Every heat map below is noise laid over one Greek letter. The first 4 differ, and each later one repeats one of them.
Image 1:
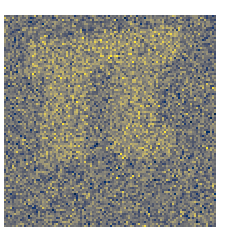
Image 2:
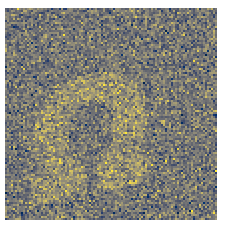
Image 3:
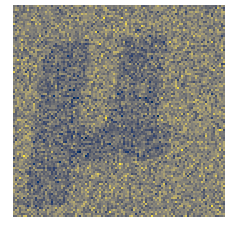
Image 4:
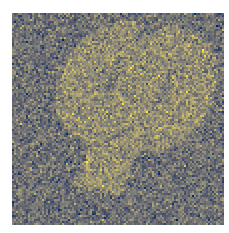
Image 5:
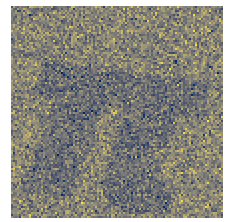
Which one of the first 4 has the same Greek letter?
1
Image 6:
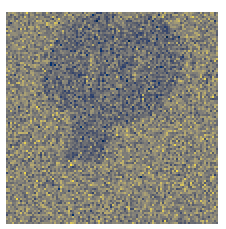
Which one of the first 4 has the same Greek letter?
4
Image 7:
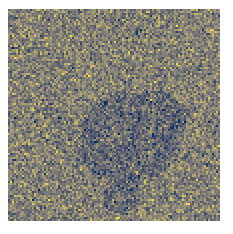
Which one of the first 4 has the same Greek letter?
4
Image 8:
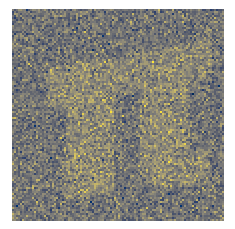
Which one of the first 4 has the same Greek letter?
1
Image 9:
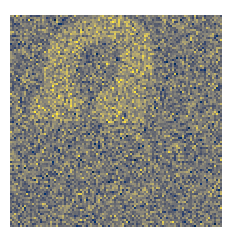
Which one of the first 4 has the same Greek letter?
2
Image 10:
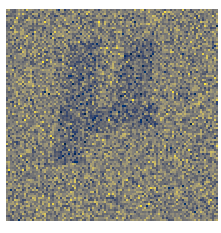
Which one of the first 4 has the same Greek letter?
3
